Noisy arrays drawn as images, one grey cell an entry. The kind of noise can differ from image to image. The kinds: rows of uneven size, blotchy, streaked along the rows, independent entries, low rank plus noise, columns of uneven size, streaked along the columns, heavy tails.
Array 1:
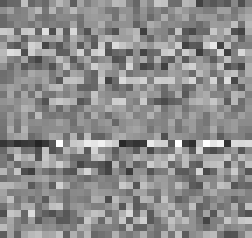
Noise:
rows of uneven size
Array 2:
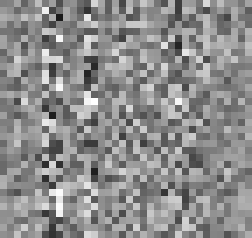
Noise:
columns of uneven size
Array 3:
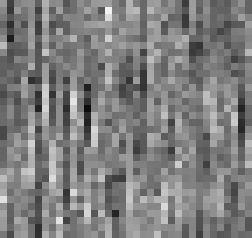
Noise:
streaked along the columns
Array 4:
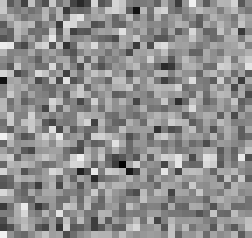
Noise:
low rank plus noise
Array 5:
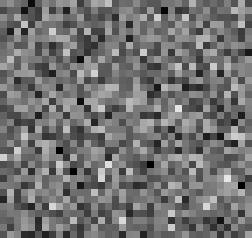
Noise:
independent entries
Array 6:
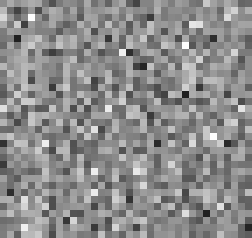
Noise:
low rank plus noise
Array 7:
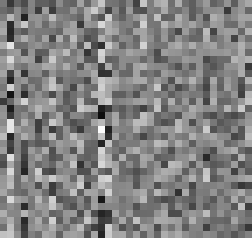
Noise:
columns of uneven size
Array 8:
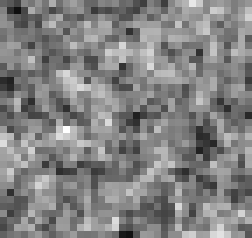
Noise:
blotchy
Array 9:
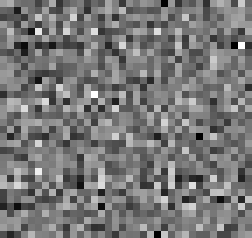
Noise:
low rank plus noise
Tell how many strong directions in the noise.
five to eight
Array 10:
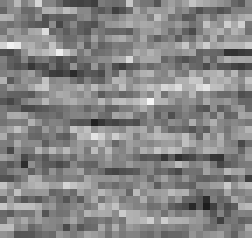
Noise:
streaked along the rows
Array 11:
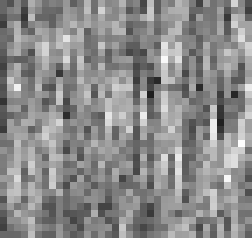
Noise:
streaked along the columns
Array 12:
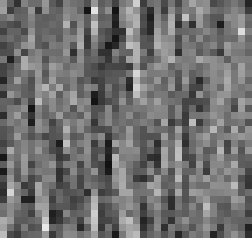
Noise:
streaked along the columns
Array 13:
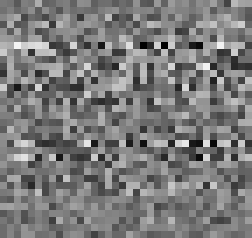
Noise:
rows of uneven size
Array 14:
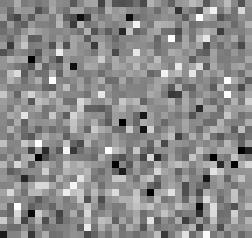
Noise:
heavy tails
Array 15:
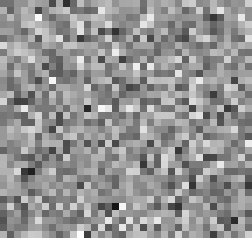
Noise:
low rank plus noise
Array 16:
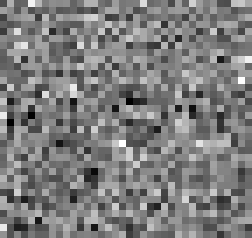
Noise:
low rank plus noise
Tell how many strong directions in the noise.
five to eight
